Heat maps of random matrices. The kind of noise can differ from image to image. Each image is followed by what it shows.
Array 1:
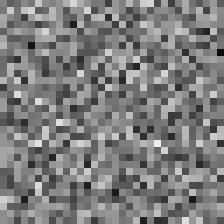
independent entries
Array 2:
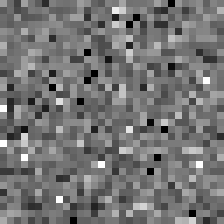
heavy tails
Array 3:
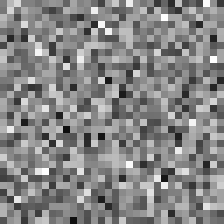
independent entries
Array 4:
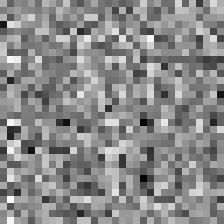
low rank plus noise
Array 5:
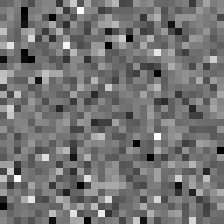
heavy tails
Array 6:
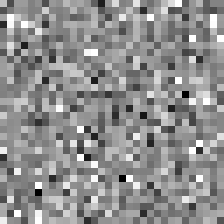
heavy tails
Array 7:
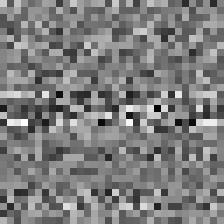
rows of uneven size
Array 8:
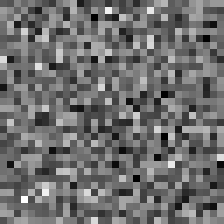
independent entries
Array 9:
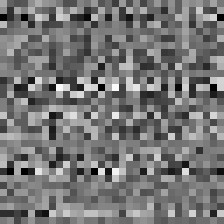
rows of uneven size
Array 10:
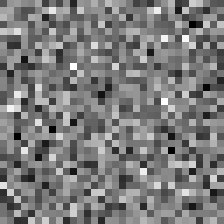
independent entries
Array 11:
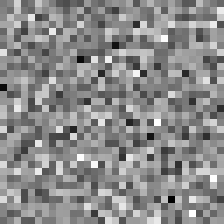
independent entries
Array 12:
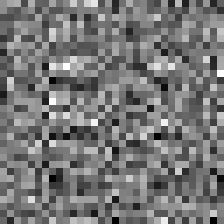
low rank plus noise
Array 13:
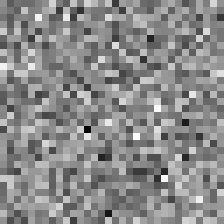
independent entries
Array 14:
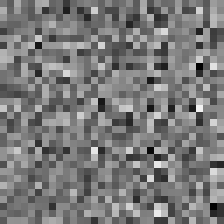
low rank plus noise
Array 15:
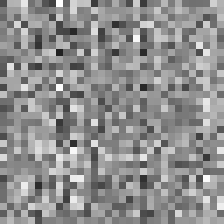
low rank plus noise
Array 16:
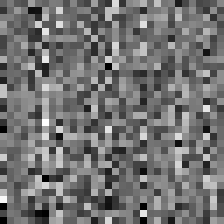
columns of uneven size
